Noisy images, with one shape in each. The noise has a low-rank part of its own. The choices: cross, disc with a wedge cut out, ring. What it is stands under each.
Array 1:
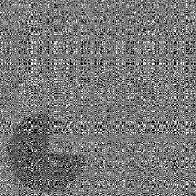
dark disc with a wedge cut out, bottom left
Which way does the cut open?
up and right
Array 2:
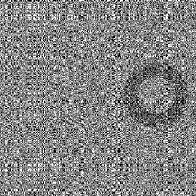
dark ring, middle right
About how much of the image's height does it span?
a third
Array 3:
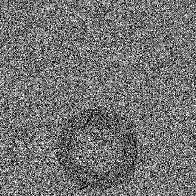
dark ring, bottom middle
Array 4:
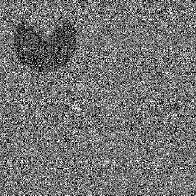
dark disc with a wedge cut out, top left
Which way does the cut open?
up
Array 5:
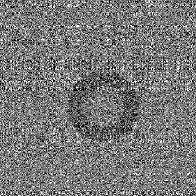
dark ring, centre
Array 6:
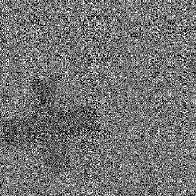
dark cross
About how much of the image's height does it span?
half
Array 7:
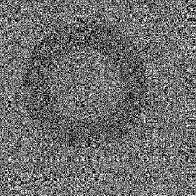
dark ring
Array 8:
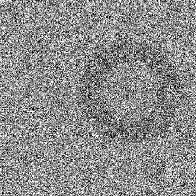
dark ring
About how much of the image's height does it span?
half
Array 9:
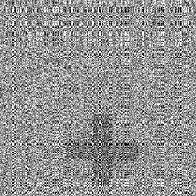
dark cross, bottom middle
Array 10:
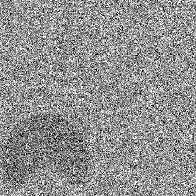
dark disc with a wedge cut out, bottom left
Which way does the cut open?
down
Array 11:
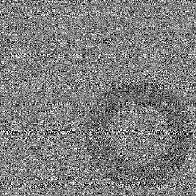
dark ring
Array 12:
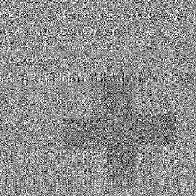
dark cross
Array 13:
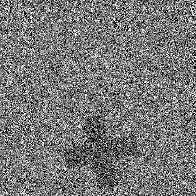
dark cross, bottom middle
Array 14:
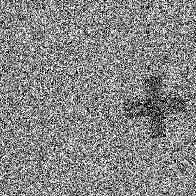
dark cross, middle right
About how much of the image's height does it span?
a third
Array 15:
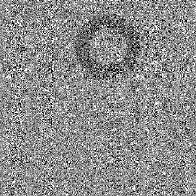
dark ring, top middle
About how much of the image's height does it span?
a third
